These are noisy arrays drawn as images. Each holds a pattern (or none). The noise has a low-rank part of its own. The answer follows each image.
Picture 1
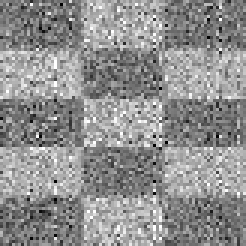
a checkerboard
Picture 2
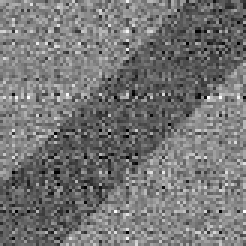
a diagonal band
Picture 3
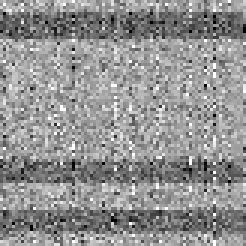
bands of rows
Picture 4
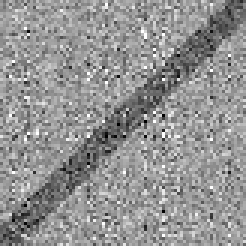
a diagonal band
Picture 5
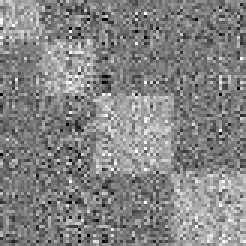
blocks along the diagonal
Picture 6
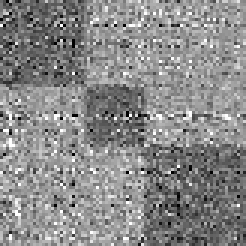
blocks along the diagonal
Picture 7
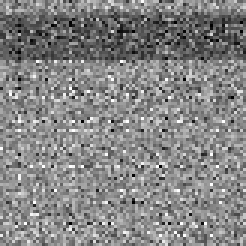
one band of rows
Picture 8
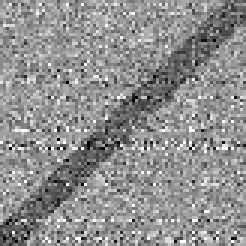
a diagonal band
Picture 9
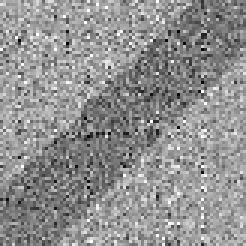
a diagonal band
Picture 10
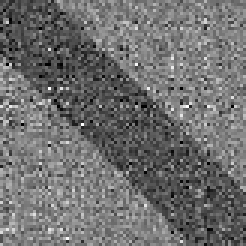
a diagonal band
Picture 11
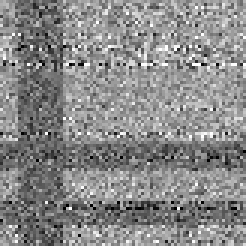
bands of rows crossing bands of columns
